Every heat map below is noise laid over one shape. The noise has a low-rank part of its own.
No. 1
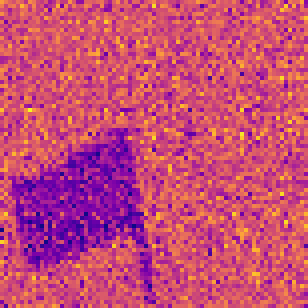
flag
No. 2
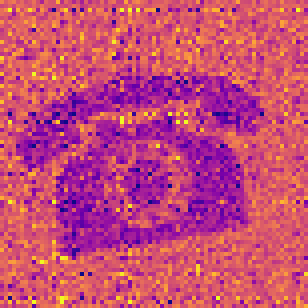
telephone
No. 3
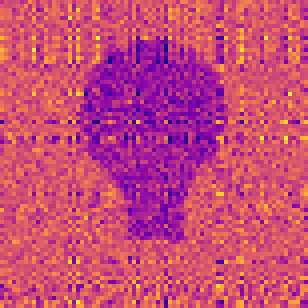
light bulb
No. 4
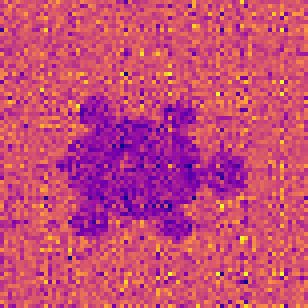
turtle
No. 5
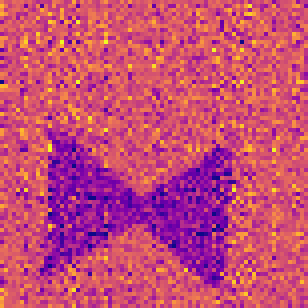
bow tie
